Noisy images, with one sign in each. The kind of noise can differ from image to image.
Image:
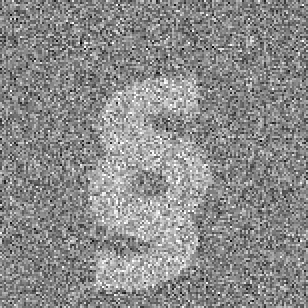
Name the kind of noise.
low rank plus noise
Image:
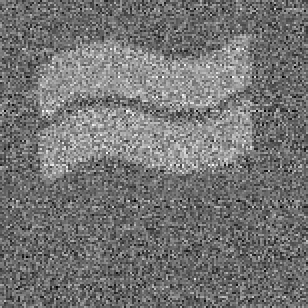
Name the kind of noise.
rows of uneven size
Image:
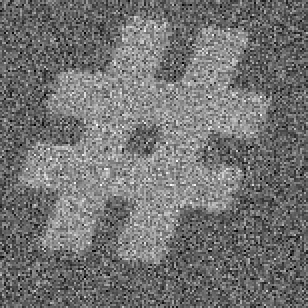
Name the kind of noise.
low rank plus noise
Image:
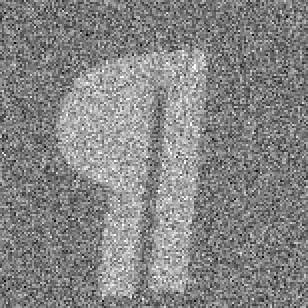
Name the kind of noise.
independent entries
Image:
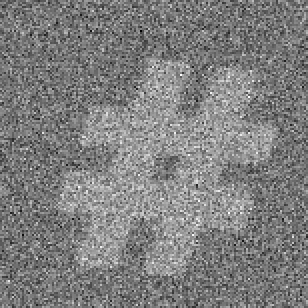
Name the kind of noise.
low rank plus noise
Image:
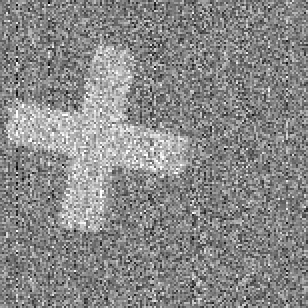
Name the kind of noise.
columns of uneven size
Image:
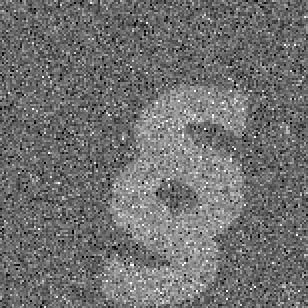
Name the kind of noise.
heavy tails
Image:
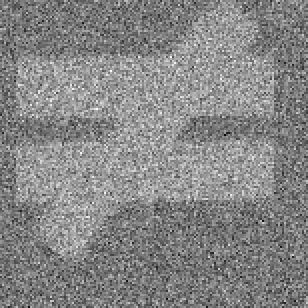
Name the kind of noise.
independent entries
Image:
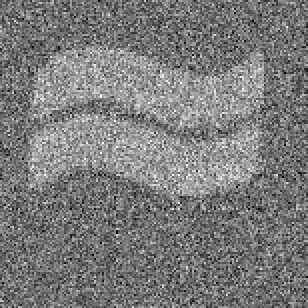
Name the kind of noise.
low rank plus noise
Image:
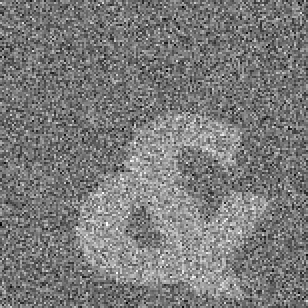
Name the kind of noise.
independent entries
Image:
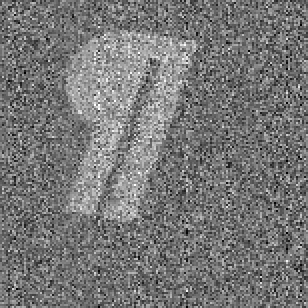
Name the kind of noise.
columns of uneven size
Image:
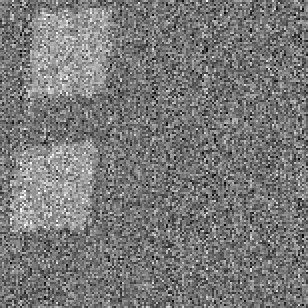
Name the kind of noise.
columns of uneven size
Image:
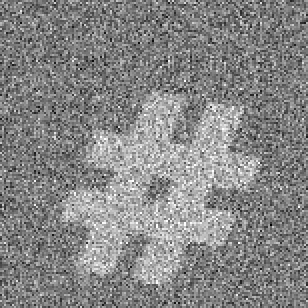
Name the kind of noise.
low rank plus noise
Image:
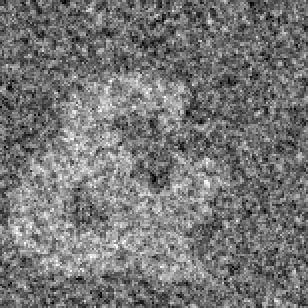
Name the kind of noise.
blotchy
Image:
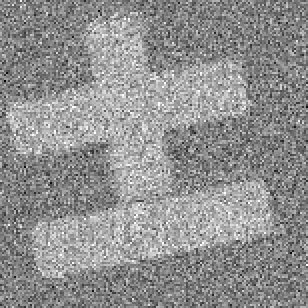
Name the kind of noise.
low rank plus noise
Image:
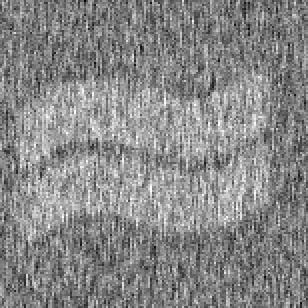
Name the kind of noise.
streaked along the columns
